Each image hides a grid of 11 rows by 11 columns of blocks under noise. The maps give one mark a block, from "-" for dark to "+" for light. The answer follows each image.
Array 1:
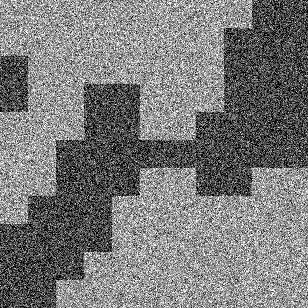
+++++++++--
++++++++---
-+++++++---
-++--+++---
+++--++----
++---------
++---++--++
+---+++++++
----+++++++
---++++++++
--+++++++++
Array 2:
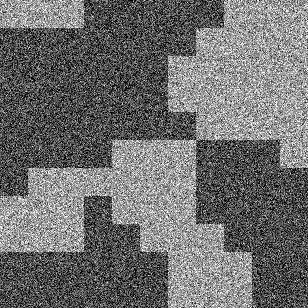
+++-----+++
-------++++
------+++++
------+++++
-------++++
----+++---+
-++++++----
+++-+++----
+++--+++---
------+++--
------+++--
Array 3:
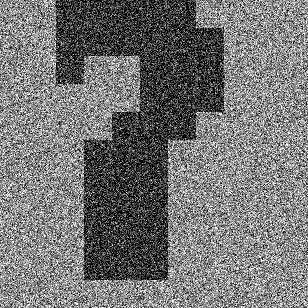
++-----++++
++------+++
++-++---+++
+++++---+++
++++---++++
+++---+++++
+++---+++++
+++---+++++
+++---+++++
+++---+++++
+++++++++++
